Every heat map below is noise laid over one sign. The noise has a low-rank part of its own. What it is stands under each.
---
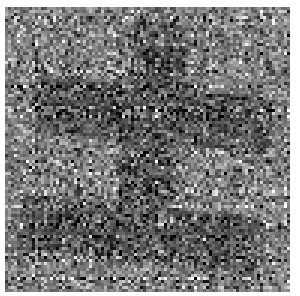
dark plus-minus sign
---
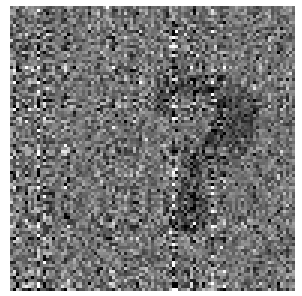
dark question mark
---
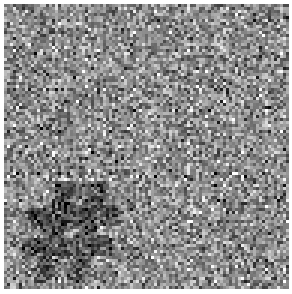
dark hash sign, bottom left
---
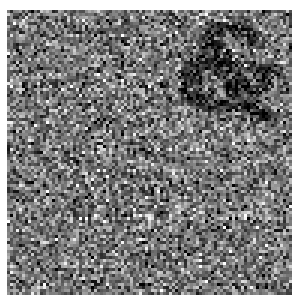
dark ampersand, top right
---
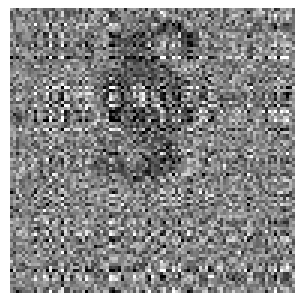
dark section sign
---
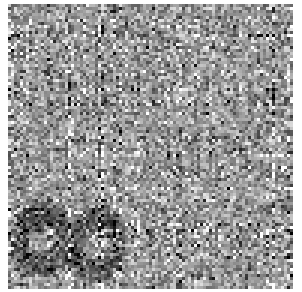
dark infinity sign, bottom left
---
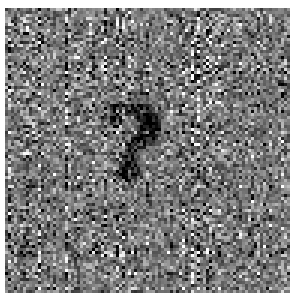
dark question mark, centre
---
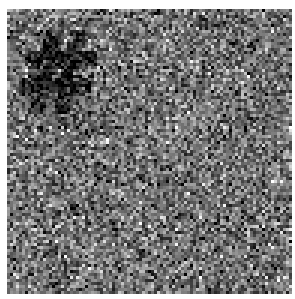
dark hash sign, top left
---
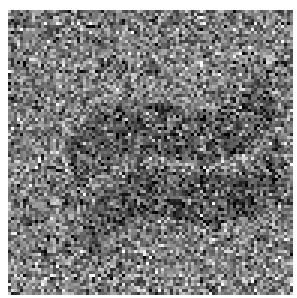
dark approximately sign
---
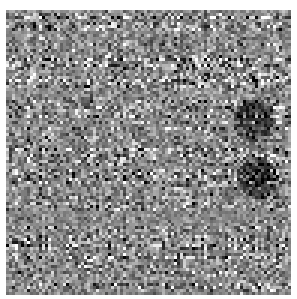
dark colon, middle right
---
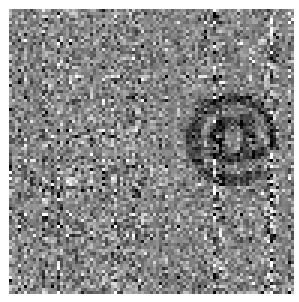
dark at sign, middle right
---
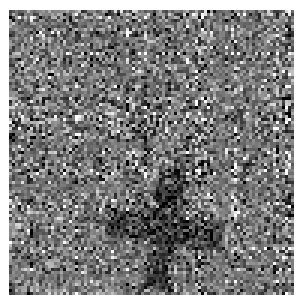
dark plus sign, bottom middle
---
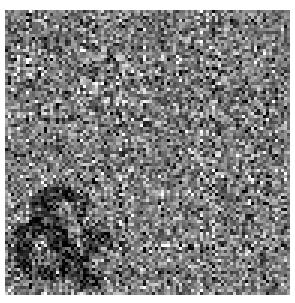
dark ampersand, bottom left
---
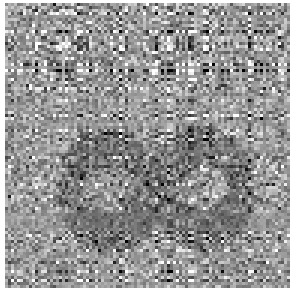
dark infinity sign
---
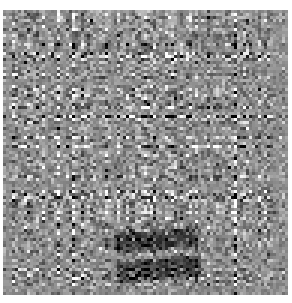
dark equals sign, bottom middle
